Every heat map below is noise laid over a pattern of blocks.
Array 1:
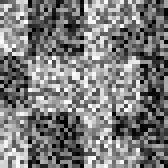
top and bottom mirror each other
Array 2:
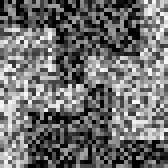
the same after a half turn
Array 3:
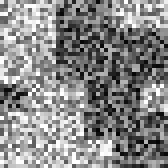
no symmetry
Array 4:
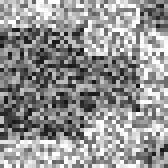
top and bottom mirror each other
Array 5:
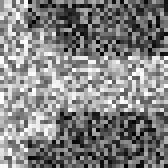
top and bottom mirror each other
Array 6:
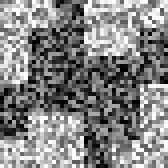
the same after a half turn
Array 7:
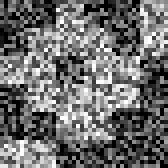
mirrored about the diagonal from the top left
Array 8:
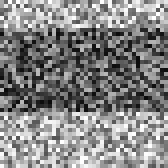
left and right mirror each other
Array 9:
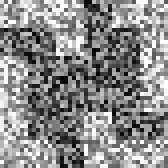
the same after a half turn
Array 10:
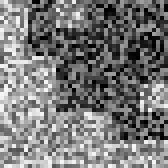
mirrored about the diagonal from the bottom left
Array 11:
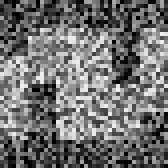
the same after a half turn
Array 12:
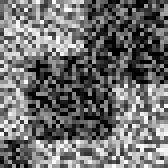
mirrored about the diagonal from the bottom left
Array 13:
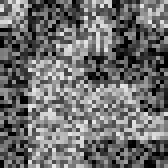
no symmetry
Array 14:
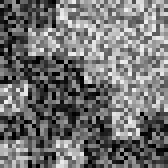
mirrored about the diagonal from the bottom left
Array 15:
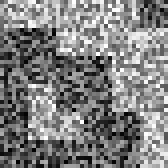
mirrored about the diagonal from the bottom left
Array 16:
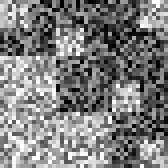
mirrored about the diagonal from the bottom left
